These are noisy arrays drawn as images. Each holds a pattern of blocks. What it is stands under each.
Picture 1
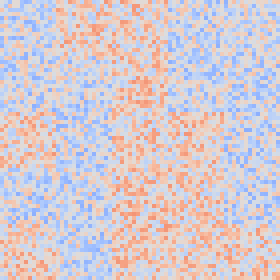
no symmetry
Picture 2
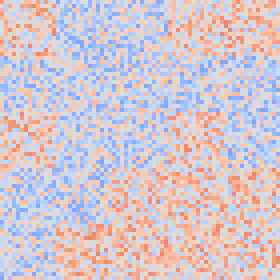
no symmetry
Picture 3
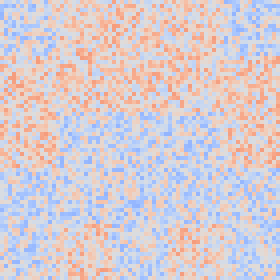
left and right mirror each other
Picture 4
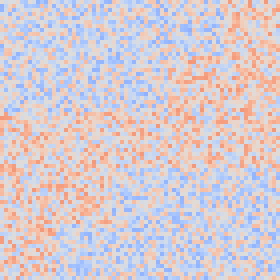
the same after a half turn
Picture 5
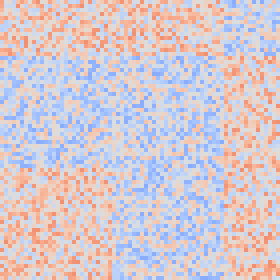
mirrored about the diagonal from the bottom left
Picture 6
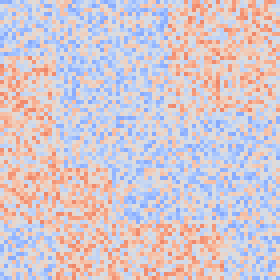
mirrored about the diagonal from the bottom left
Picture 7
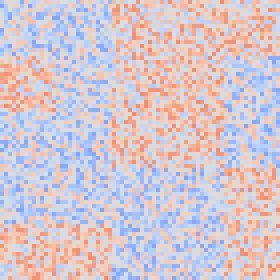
no symmetry
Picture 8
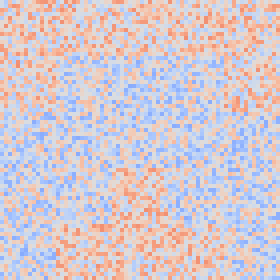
left and right mirror each other
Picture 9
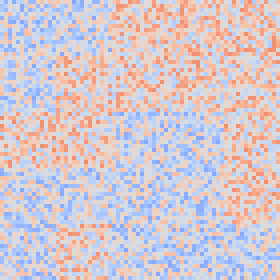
no symmetry
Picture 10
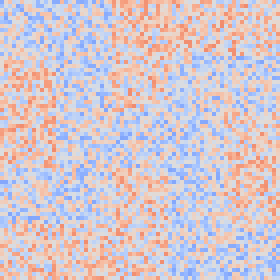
the same after a half turn
